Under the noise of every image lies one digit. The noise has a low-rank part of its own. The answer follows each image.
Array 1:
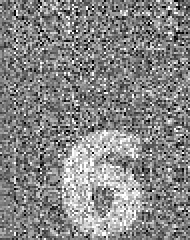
6
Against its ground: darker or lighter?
lighter
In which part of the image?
bottom middle
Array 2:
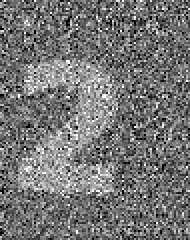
2
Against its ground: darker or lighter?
lighter
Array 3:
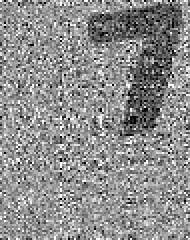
7
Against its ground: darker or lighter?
darker
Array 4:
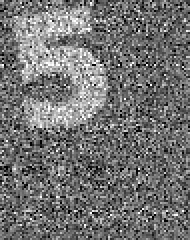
5
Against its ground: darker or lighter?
lighter
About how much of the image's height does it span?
half
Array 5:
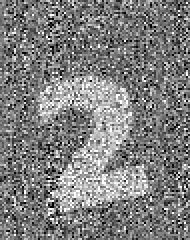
2
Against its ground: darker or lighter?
lighter
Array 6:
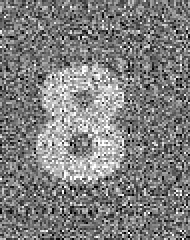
8
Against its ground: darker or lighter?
lighter
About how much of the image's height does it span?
half
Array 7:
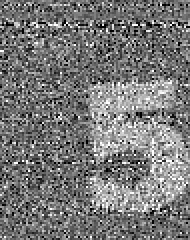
5
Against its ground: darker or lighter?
lighter
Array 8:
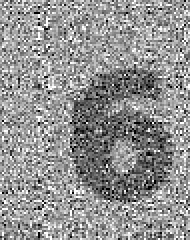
6
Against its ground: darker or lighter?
darker
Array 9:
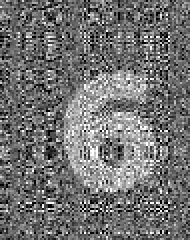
6
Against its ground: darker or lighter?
lighter
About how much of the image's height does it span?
half
